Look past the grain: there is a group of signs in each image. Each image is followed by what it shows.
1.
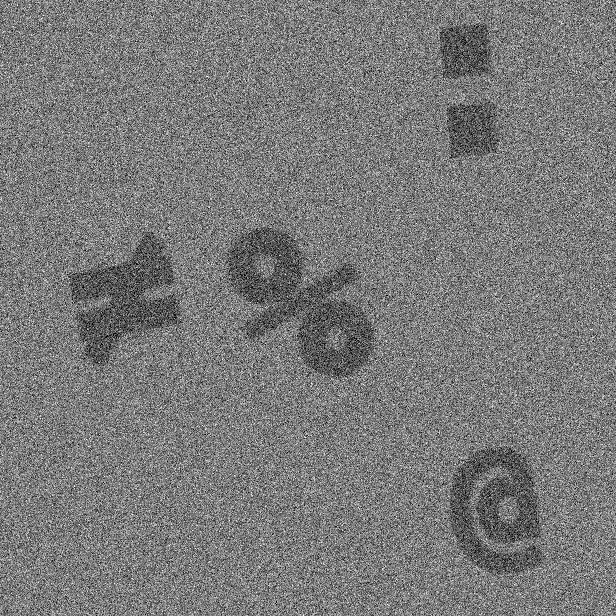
top right: colon; middle left: not-equal sign; centre: percent sign; bottom right: at sign
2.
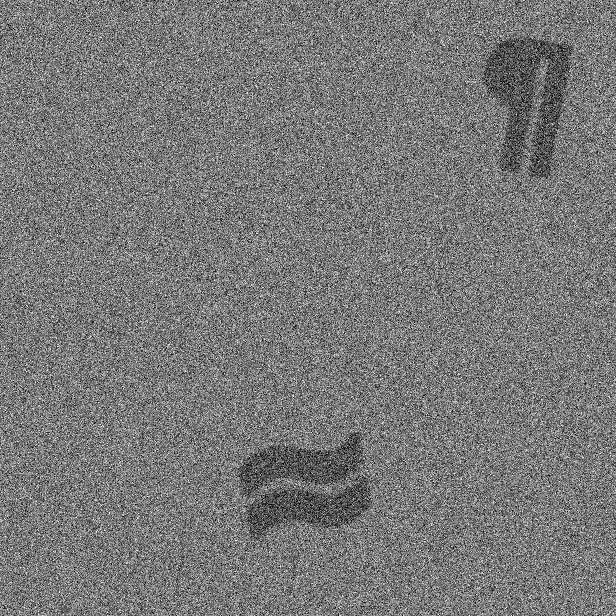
top right: pilcrow; bottom middle: approximately sign
